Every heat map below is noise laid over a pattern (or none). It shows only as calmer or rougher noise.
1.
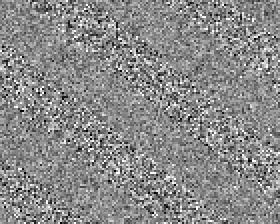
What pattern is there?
diagonal stripes
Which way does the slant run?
top left to bottom right
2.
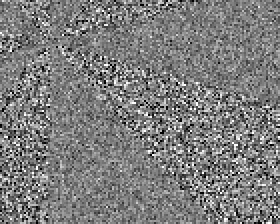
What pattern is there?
spokes from one point
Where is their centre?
top left
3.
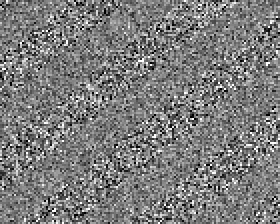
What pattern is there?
diagonal stripes
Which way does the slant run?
bottom left to top right
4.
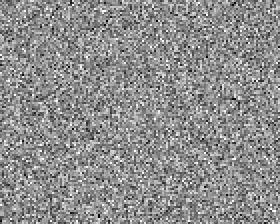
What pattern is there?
only noise
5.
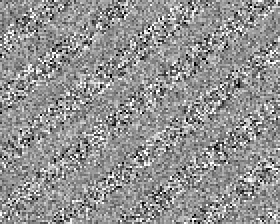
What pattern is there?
diagonal stripes
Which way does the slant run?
bottom left to top right
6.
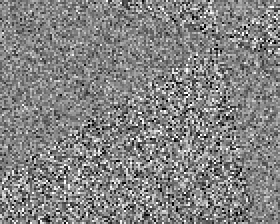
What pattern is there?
spokes from one point
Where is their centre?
top right
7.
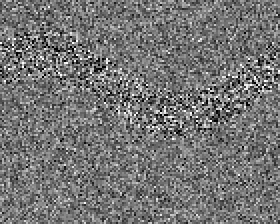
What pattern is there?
a wavy band
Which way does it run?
left to right
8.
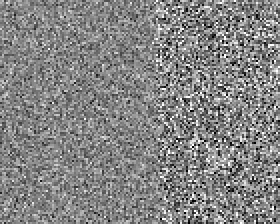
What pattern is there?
a sharp edge
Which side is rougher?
right
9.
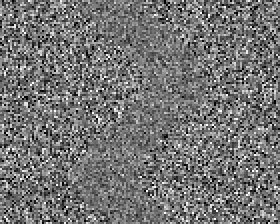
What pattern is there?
a wavy band
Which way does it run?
top to bottom
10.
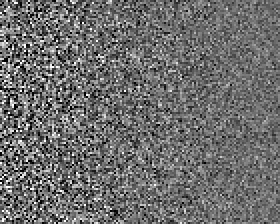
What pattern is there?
a smooth slope
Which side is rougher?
left
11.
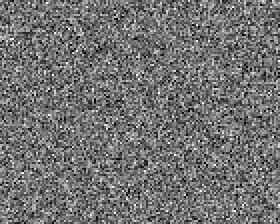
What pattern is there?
only noise
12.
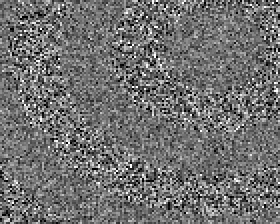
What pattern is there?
rings round one point
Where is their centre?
top right
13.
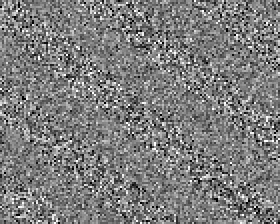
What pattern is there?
diagonal stripes
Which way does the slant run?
top left to bottom right
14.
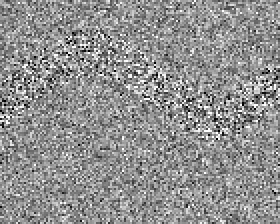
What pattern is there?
a wavy band
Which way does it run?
left to right
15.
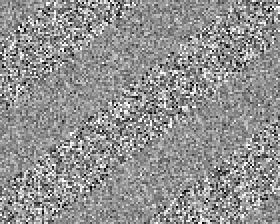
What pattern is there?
diagonal stripes
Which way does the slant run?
bottom left to top right
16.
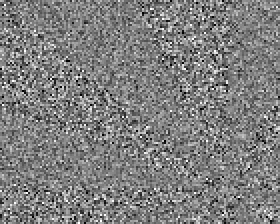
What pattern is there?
spokes from one point
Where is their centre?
bottom right
